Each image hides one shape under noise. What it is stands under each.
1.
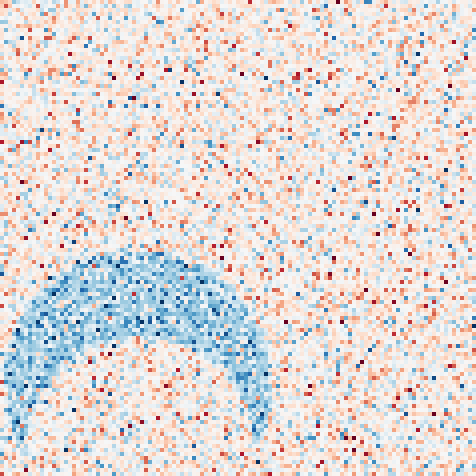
blue crescent
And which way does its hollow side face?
down
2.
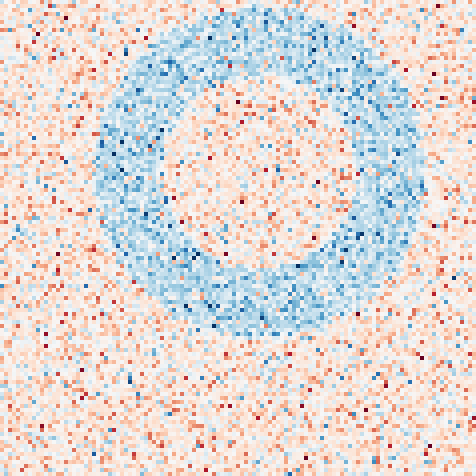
blue ring
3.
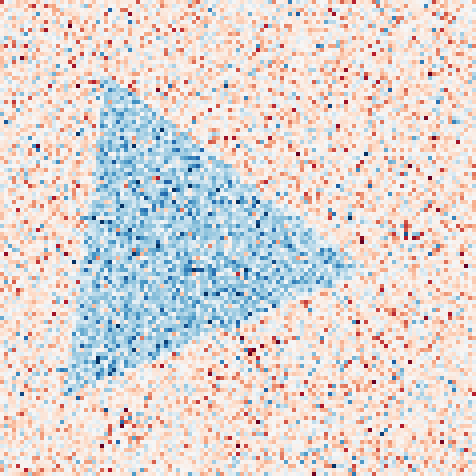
blue triangle
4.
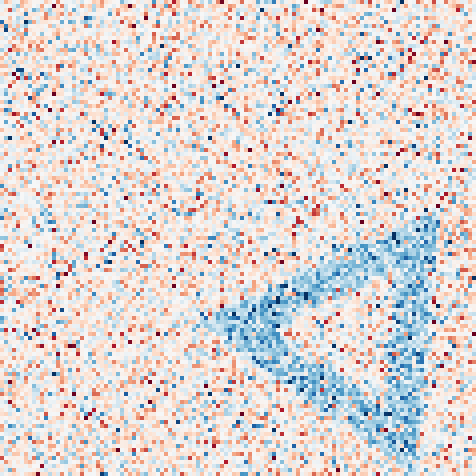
blue triangle frame
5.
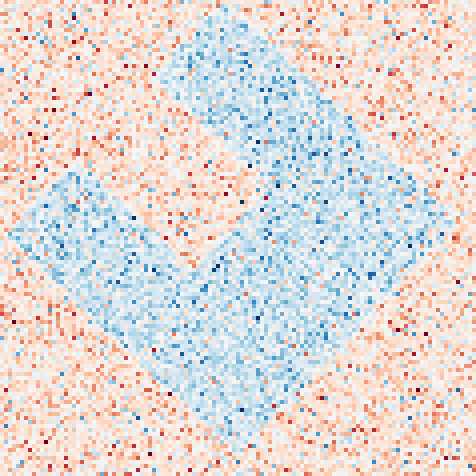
blue square with a notch
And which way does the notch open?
up and left
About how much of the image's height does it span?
nearly all
